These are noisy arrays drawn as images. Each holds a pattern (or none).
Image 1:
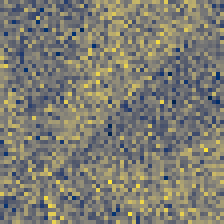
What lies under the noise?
spokes from one point
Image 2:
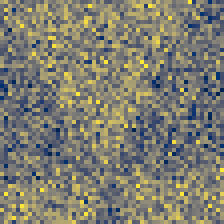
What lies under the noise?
spokes from one point
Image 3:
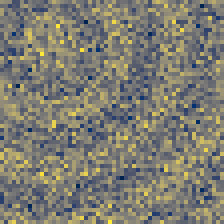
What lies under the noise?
rings round one point
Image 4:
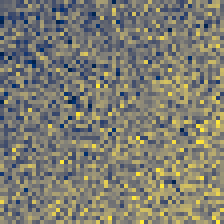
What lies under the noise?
a smooth slope
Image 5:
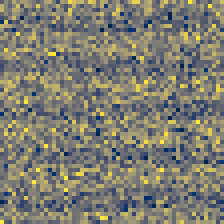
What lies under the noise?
horizontal stripes
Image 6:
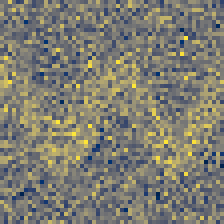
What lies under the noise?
a wavy band
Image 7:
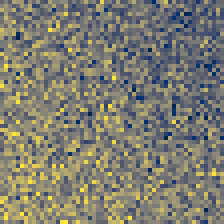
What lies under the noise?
a smooth slope
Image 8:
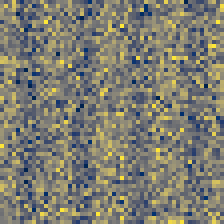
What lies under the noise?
vertical stripes
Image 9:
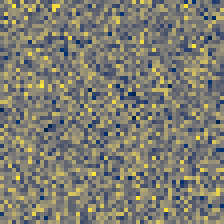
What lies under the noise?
only noise
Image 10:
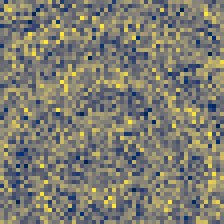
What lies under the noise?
rings round one point
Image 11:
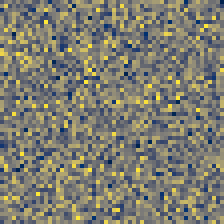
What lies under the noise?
only noise
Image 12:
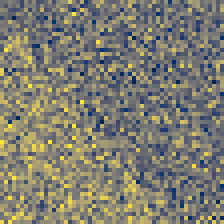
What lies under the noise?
a sharp edge
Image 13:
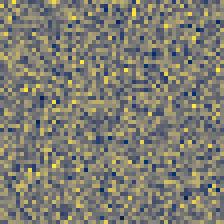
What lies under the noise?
only noise
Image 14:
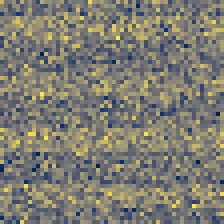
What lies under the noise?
horizontal stripes
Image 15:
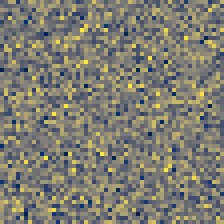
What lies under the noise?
only noise
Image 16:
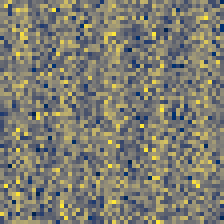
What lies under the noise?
vertical stripes
